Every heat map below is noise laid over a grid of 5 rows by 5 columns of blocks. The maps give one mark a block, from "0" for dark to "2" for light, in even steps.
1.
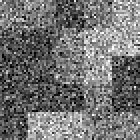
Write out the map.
11012
00122
00120
00010
02211
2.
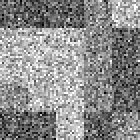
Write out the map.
00012
22210
22210
12210
00201
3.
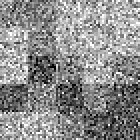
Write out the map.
11222
21222
20121
01010
22100
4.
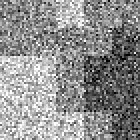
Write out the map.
11211
11110
22100
22100
22210
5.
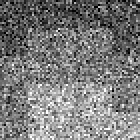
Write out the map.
00000
01110
11111
12221
12222
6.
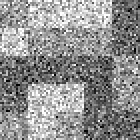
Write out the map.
12220
21110
00001
02201
12100
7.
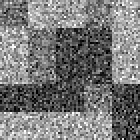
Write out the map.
12212
21002
21002
00010
22220
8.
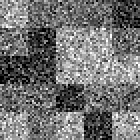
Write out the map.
21110
10221
00222
11011
21202
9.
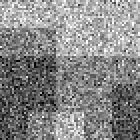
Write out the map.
22222
11222
00111
00110
01210
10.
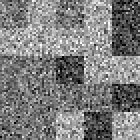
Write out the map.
12120
22220
11022
11110
11202
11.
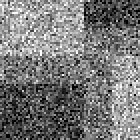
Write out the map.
22200
22211
11112
00012
00012
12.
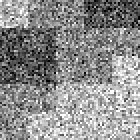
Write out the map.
21100
00111
00112
11222
12222
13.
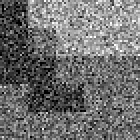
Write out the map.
02222
01222
00111
10011
11111
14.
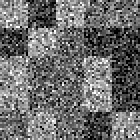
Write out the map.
20211
02100
21120
21120
12102
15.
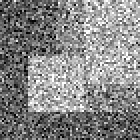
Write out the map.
00122
00122
02222
02211
00000
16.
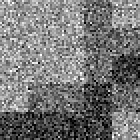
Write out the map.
22212
22211
22210
21101
00002
